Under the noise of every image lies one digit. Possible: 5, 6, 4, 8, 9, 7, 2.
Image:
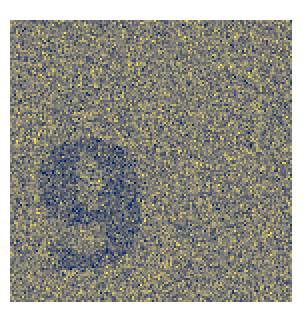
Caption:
dark 9
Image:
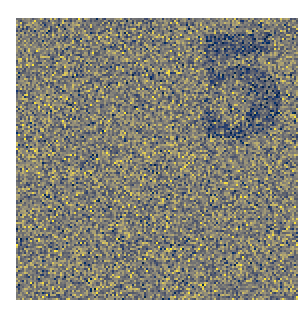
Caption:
dark 5, top right
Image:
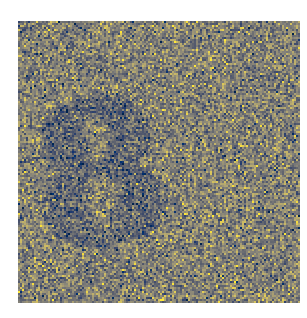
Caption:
dark 8
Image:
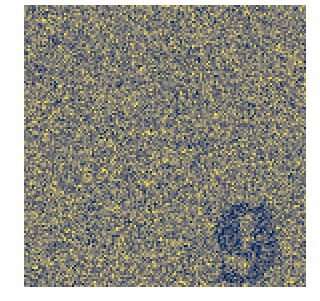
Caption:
dark 9, bottom right
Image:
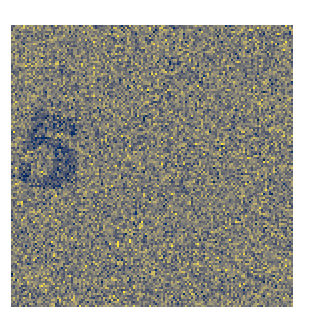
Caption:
dark 5, middle left
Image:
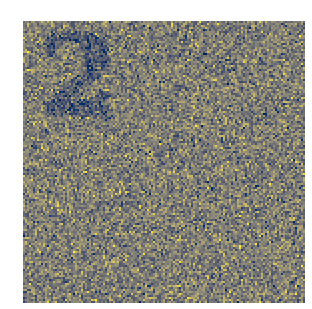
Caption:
dark 2, top left
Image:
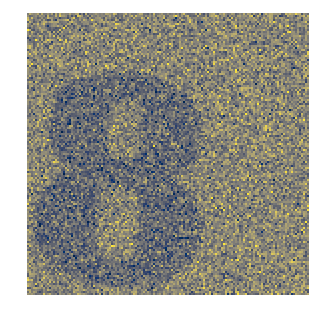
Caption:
dark 8
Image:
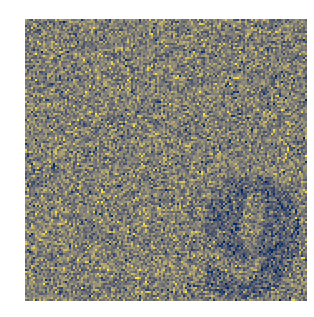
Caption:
dark 9, bottom right
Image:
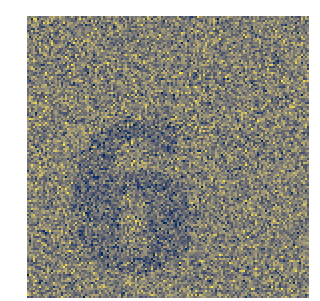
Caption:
dark 6
